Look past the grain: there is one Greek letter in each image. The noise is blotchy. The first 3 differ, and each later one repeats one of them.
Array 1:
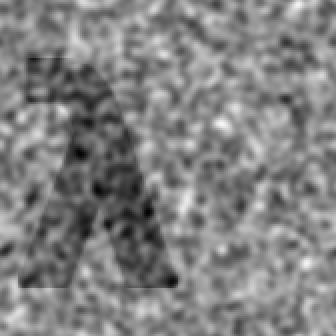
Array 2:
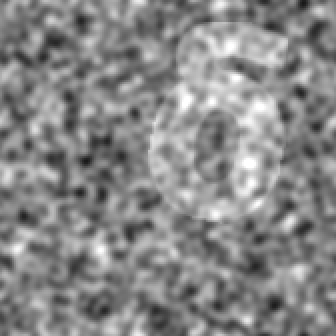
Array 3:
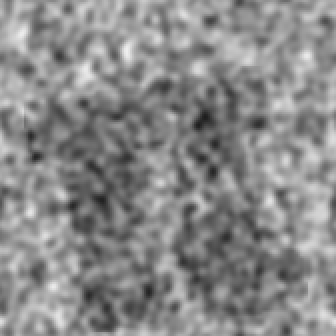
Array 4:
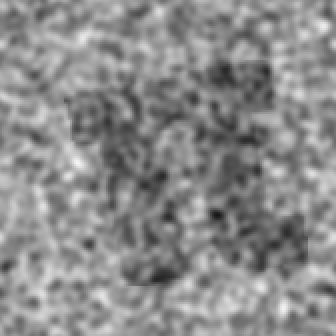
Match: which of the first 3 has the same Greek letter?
3
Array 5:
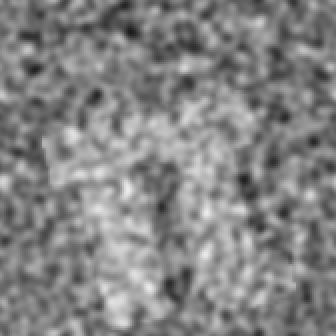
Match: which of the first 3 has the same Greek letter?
3
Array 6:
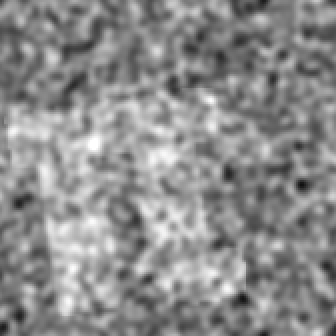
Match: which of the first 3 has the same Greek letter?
3
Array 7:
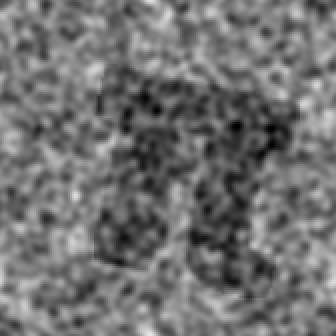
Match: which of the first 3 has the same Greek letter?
3
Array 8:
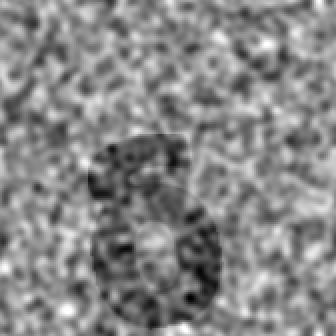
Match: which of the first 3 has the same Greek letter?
2
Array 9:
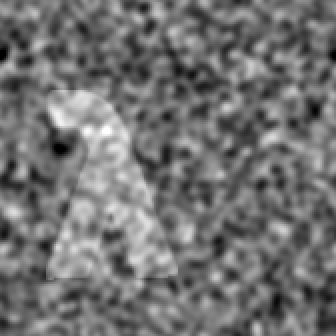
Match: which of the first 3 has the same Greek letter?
1
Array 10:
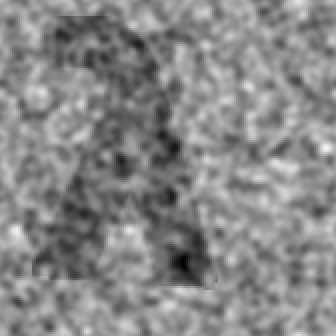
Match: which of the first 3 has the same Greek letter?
1
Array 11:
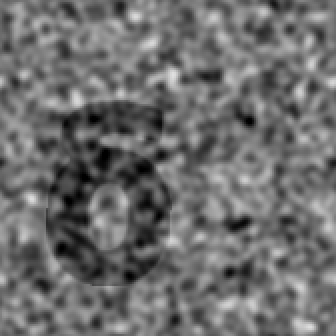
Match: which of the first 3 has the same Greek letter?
2
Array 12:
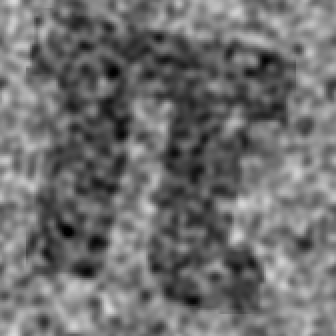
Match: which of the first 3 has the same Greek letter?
3
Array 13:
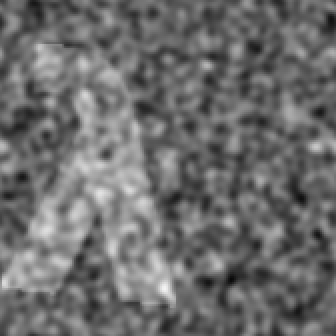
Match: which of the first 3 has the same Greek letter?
1
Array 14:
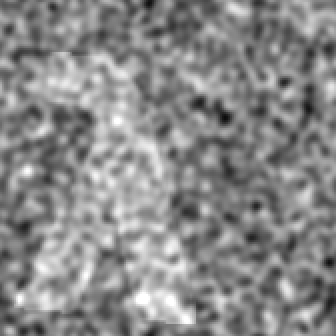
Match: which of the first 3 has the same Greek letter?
1
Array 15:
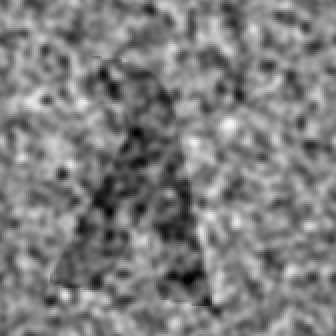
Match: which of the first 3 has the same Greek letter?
1
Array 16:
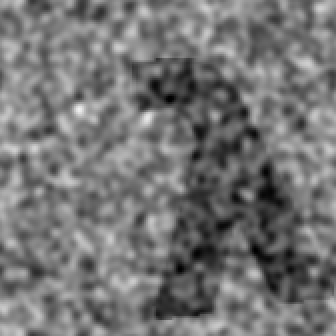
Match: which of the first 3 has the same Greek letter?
1
